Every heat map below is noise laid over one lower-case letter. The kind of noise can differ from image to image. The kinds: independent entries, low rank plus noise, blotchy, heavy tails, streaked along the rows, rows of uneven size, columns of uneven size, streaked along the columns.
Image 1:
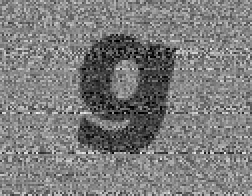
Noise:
rows of uneven size
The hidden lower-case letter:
g
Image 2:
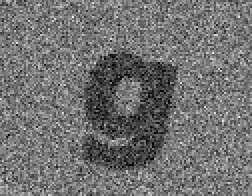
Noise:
independent entries
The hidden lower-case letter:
g
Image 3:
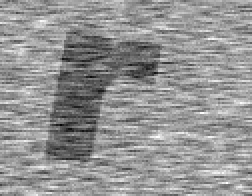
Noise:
streaked along the rows
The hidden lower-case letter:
r
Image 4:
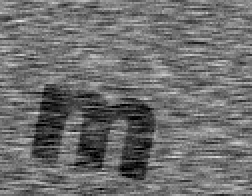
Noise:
streaked along the rows
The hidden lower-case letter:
m
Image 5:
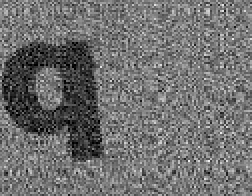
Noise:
low rank plus noise
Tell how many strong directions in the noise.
three or four
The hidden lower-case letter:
q
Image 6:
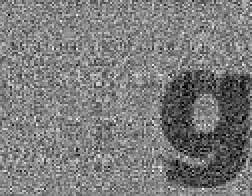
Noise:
low rank plus noise
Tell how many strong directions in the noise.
five to eight
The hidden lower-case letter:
g
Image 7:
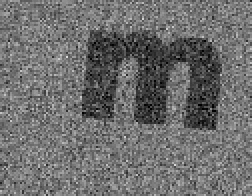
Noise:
low rank plus noise
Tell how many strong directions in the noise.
five to eight
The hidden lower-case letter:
m
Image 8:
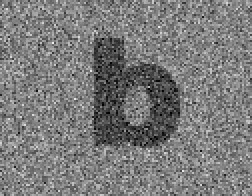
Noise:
independent entries
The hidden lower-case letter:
b
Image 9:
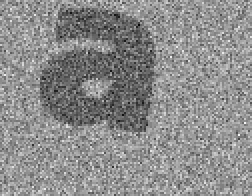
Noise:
independent entries
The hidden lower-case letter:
a
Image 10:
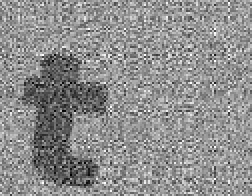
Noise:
low rank plus noise
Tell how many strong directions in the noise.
two
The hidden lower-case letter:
t
